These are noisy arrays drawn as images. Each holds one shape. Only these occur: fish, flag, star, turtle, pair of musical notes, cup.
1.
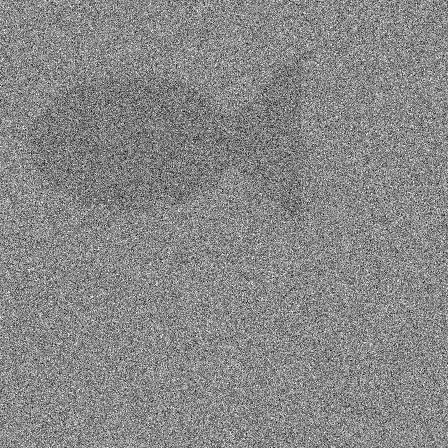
dark fish
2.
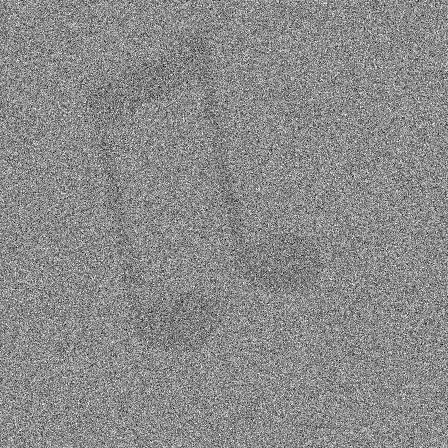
dark pair of musical notes
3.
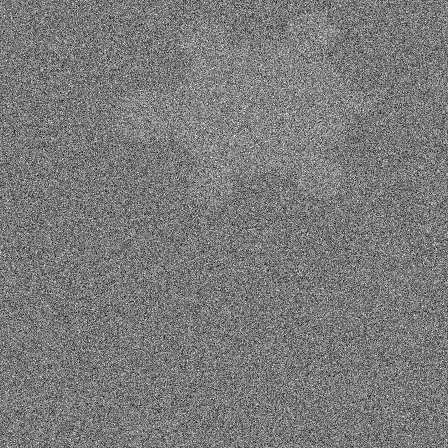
light turtle
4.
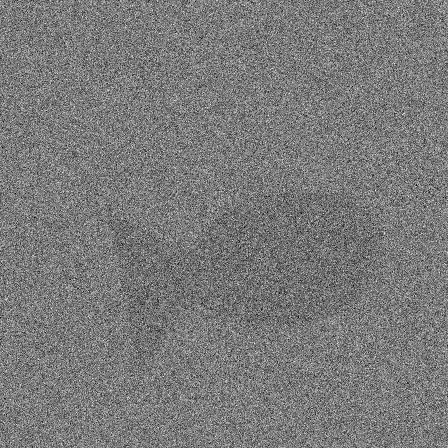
dark fish
